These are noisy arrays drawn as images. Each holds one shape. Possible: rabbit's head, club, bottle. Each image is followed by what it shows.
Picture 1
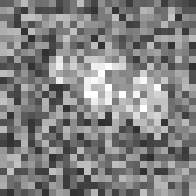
bottle
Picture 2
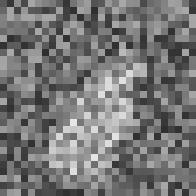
bottle
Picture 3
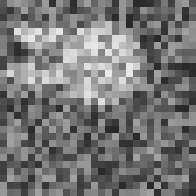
rabbit's head
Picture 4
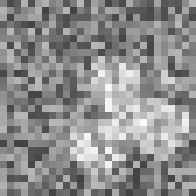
club
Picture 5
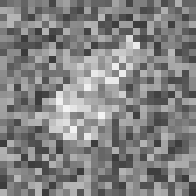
bottle
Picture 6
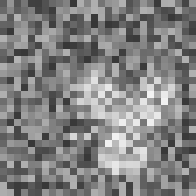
club
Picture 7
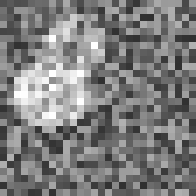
rabbit's head
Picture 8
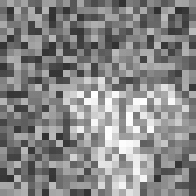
club
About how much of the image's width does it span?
two thirds
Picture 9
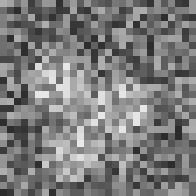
club
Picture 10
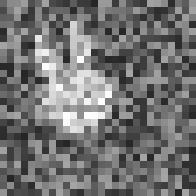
rabbit's head
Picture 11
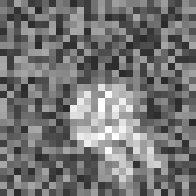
rabbit's head
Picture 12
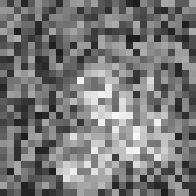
club
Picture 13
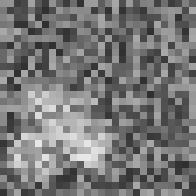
club
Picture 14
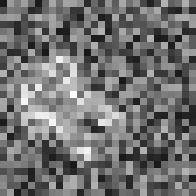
rabbit's head
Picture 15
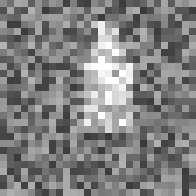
bottle
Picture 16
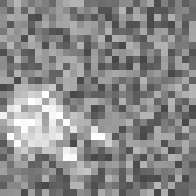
rabbit's head
